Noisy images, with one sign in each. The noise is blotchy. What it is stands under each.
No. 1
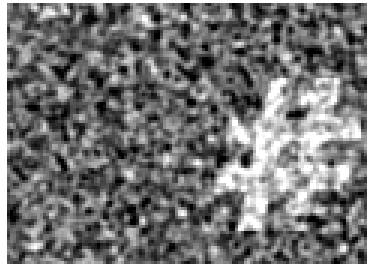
hash sign
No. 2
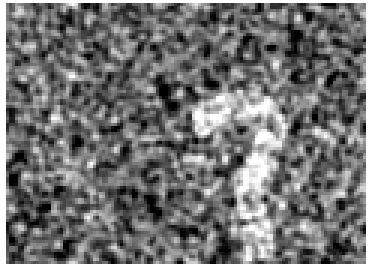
question mark
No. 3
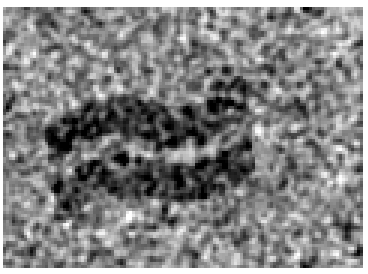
approximately sign
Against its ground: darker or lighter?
darker
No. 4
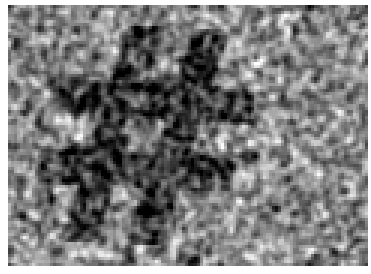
hash sign
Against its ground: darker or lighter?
darker
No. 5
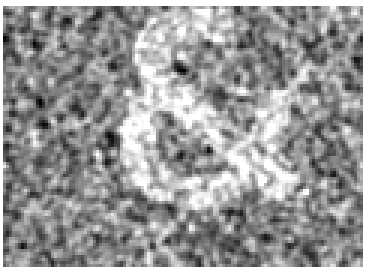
ampersand
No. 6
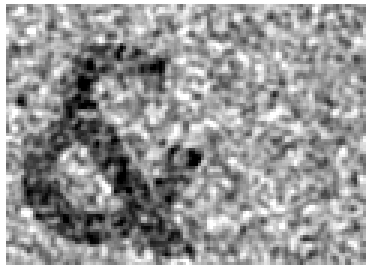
ampersand
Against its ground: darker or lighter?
darker
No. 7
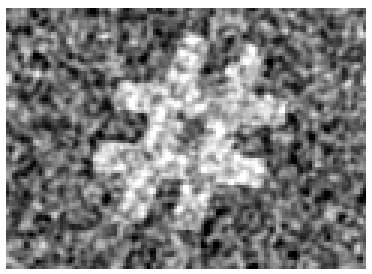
hash sign
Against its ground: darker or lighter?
lighter
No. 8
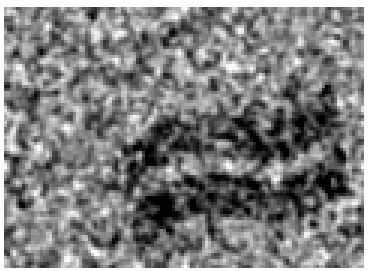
approximately sign
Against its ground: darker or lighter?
darker
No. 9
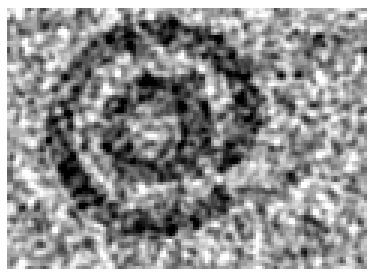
at sign
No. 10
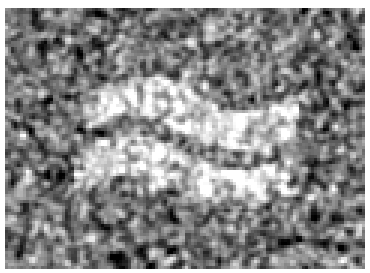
approximately sign
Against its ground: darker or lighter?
lighter
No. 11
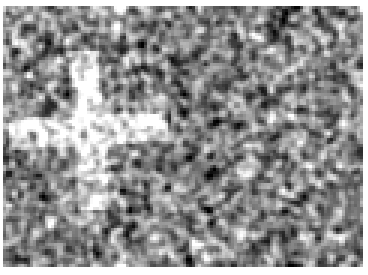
plus sign
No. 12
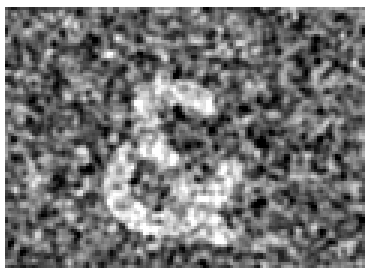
ampersand
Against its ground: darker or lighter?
lighter
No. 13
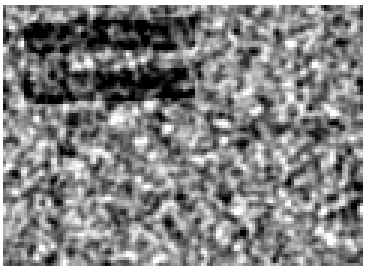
equals sign
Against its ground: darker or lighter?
darker
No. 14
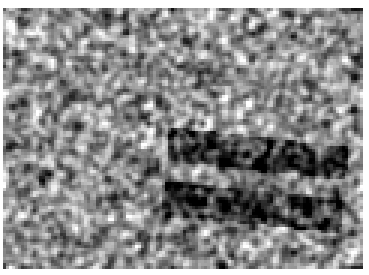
equals sign
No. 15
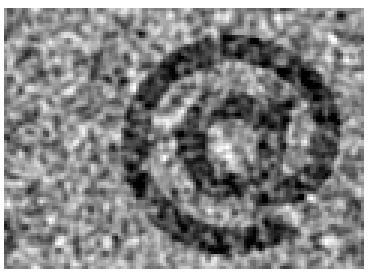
at sign
